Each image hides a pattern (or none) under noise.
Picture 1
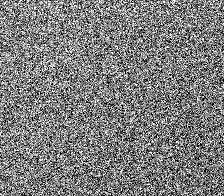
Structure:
a smooth slope
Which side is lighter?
top left
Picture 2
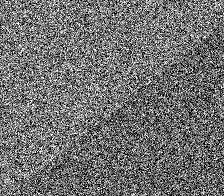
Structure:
a sharp edge
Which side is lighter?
top left
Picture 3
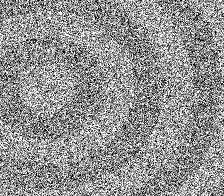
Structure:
rings round one point
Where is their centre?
middle left
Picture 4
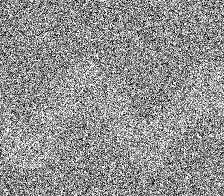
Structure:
a wavy band
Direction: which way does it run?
left to right
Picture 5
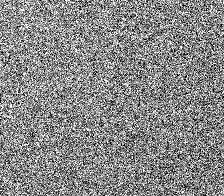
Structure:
a smooth slope
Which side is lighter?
top left
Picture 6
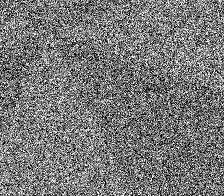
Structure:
spokes from one point
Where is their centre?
top left
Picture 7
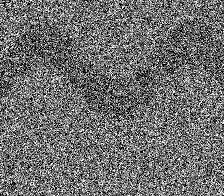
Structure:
a wavy band
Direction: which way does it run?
left to right
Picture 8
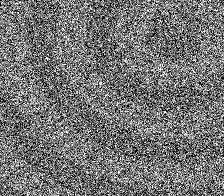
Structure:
rings round one point
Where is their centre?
top right
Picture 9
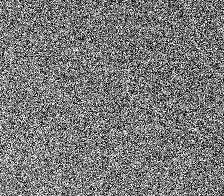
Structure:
a smooth slope
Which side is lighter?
bottom left
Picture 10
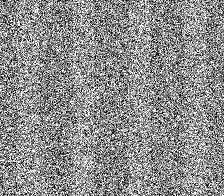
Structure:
vertical stripes
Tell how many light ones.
4
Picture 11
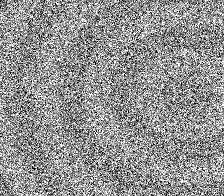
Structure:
rings round one point
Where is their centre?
middle right
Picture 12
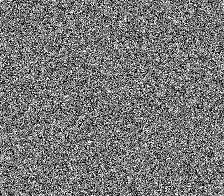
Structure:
only noise
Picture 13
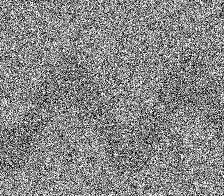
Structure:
a wavy band
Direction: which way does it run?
left to right
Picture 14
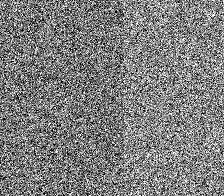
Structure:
a sharp edge
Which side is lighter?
right
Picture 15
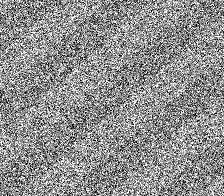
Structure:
diagonal stripes
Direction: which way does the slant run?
bottom left to top right
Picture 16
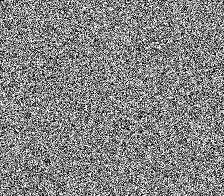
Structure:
only noise
